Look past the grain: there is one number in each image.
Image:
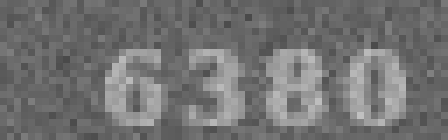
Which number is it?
6380
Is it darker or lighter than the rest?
lighter
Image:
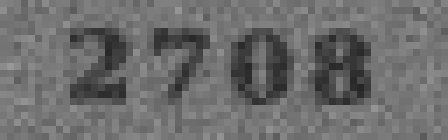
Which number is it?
2708
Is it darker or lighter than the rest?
darker
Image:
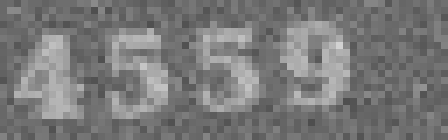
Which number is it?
4559
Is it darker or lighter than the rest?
lighter
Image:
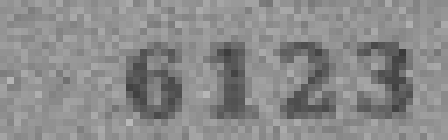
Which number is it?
6123
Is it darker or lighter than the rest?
darker
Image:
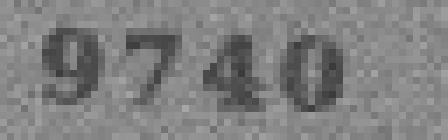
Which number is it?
9740
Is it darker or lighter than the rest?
darker
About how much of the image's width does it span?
two thirds
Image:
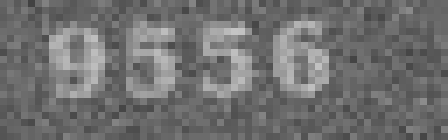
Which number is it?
9556
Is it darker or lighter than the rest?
lighter
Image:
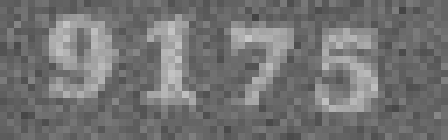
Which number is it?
9175
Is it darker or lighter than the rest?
lighter
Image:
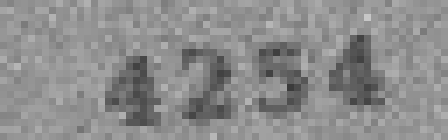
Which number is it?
4254
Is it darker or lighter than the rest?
darker
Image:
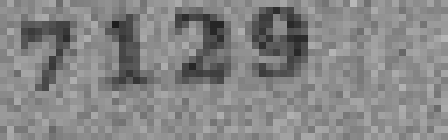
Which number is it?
7129
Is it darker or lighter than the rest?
darker
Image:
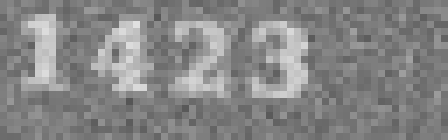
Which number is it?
1423
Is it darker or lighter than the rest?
lighter
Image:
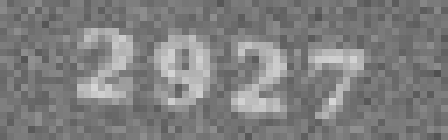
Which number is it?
2927
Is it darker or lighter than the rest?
lighter
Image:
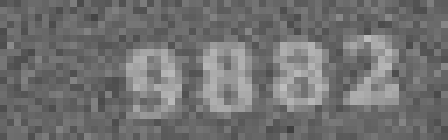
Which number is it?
9882
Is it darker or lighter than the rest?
lighter
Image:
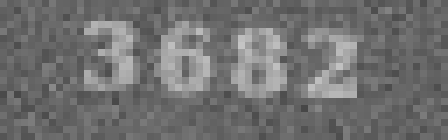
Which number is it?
3682
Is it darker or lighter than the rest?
lighter
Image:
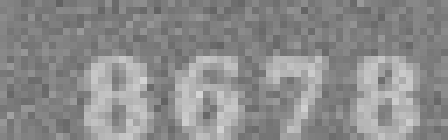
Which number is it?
8678
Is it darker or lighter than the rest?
lighter
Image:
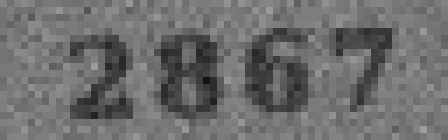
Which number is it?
2867
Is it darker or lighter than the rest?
darker
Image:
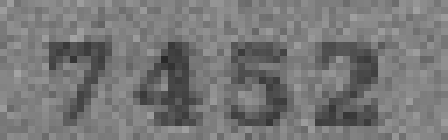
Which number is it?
7452
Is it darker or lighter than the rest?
darker
